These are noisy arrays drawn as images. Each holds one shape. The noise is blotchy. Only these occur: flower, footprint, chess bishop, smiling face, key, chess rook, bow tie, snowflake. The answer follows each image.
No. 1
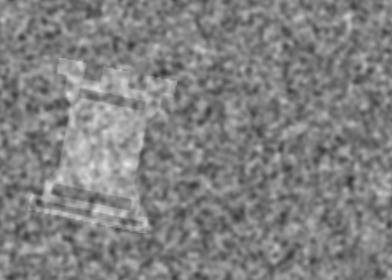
chess rook
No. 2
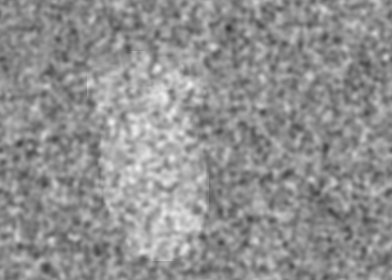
footprint
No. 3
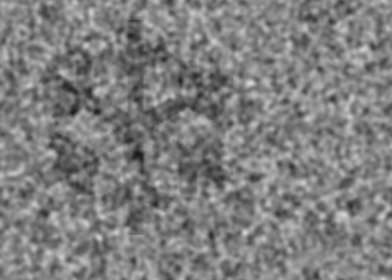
snowflake
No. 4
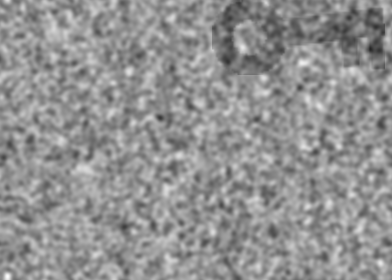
key
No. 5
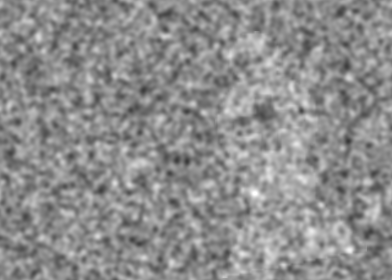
chess bishop
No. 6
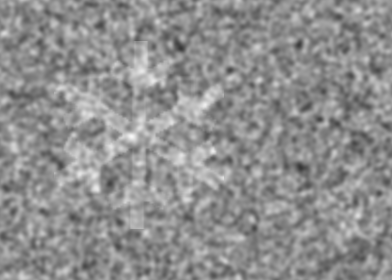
snowflake
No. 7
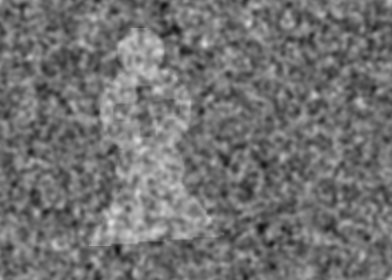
chess bishop
